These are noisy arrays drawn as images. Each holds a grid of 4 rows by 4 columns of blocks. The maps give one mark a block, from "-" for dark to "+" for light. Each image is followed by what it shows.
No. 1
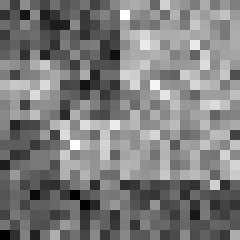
- - + +
+ - + +
- + + +
- - - -
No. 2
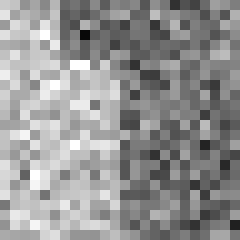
+ - - -
+ + - -
+ + - -
+ + - -
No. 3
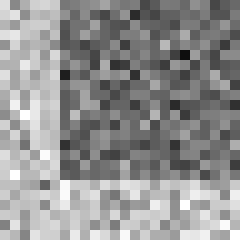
+ - - -
+ - - -
+ - - -
+ + + +
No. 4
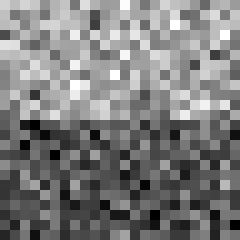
+ + + +
+ + + +
- - - -
- - - -
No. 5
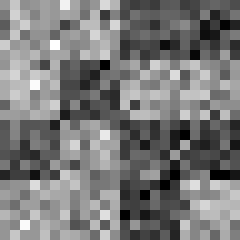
+ + - -
+ - + +
- + - -
+ + - +
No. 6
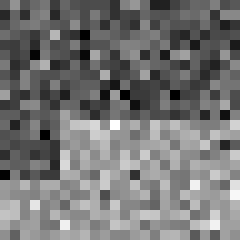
- - - -
- - - -
- + + +
+ + + +
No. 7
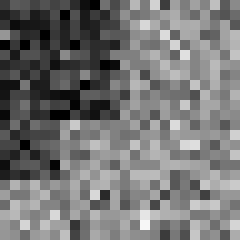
- - + +
- - + +
- + + +
+ + + +
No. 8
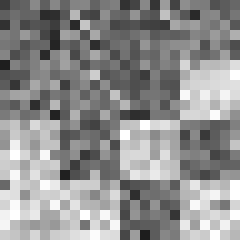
- - - -
- - - +
+ - + -
+ + - +
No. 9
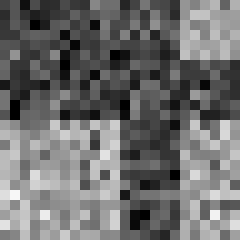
- - - +
- - - -
+ + - +
+ + - +
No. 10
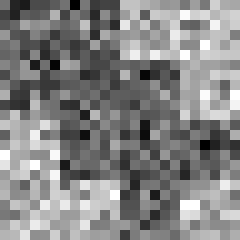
- - + +
- - - +
+ - - -
+ + - +
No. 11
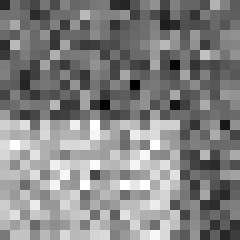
- - - -
- - - -
+ + + -
+ + + -
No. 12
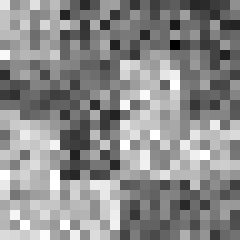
+ - - -
- - + -
+ - + +
+ + - -
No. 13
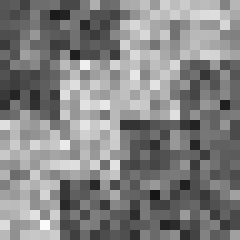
- - + +
- + + -
+ + - -
+ - - -
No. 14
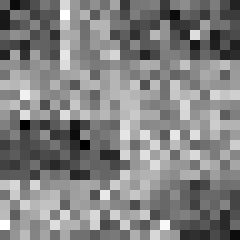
- + - -
+ + + +
- - + +
+ + + -
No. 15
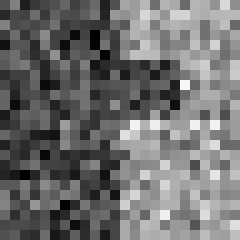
- - + +
- - - +
- - + +
- - + +
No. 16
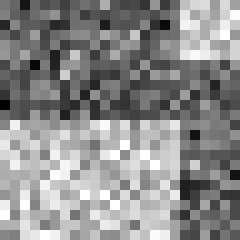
- - - +
- - - -
+ + + -
+ + + -
